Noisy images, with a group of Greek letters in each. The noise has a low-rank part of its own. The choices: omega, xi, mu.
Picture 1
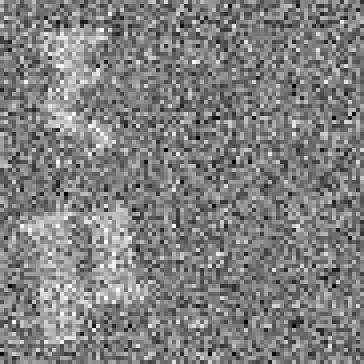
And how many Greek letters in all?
2
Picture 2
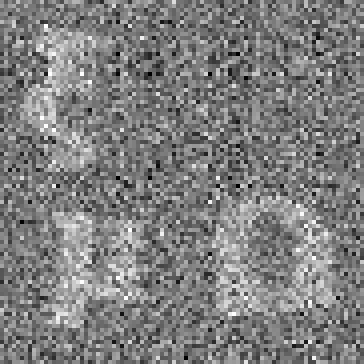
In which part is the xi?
top left
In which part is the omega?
bottom right
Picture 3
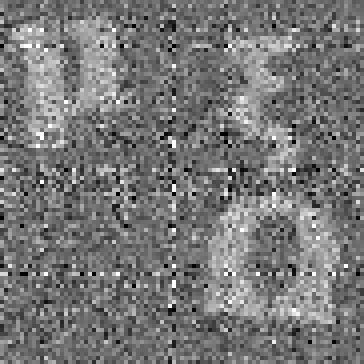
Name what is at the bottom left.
nothing
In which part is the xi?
top right
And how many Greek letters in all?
3
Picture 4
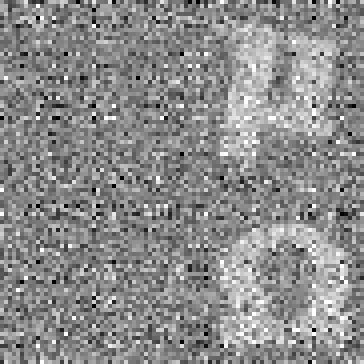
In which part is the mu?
top right
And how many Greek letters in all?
2
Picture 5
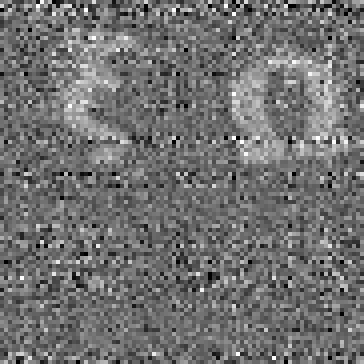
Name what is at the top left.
xi
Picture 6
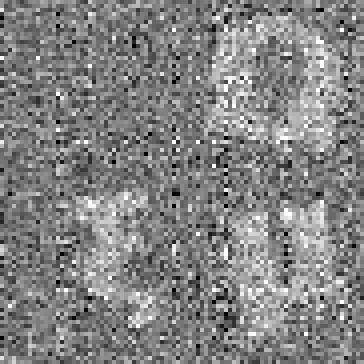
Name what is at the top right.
omega
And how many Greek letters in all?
3
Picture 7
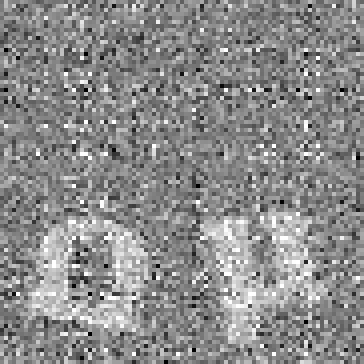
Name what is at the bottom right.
mu
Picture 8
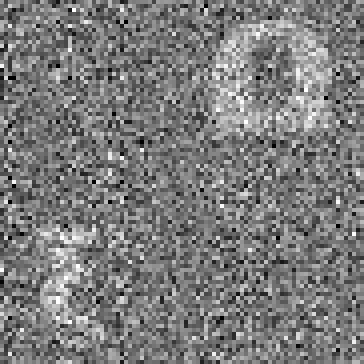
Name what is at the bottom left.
xi
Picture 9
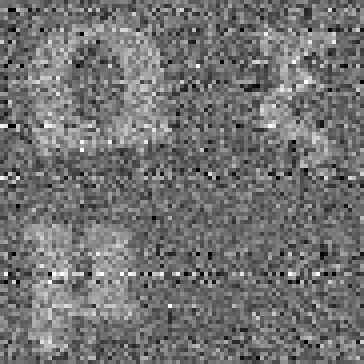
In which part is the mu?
bottom left
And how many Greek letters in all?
3
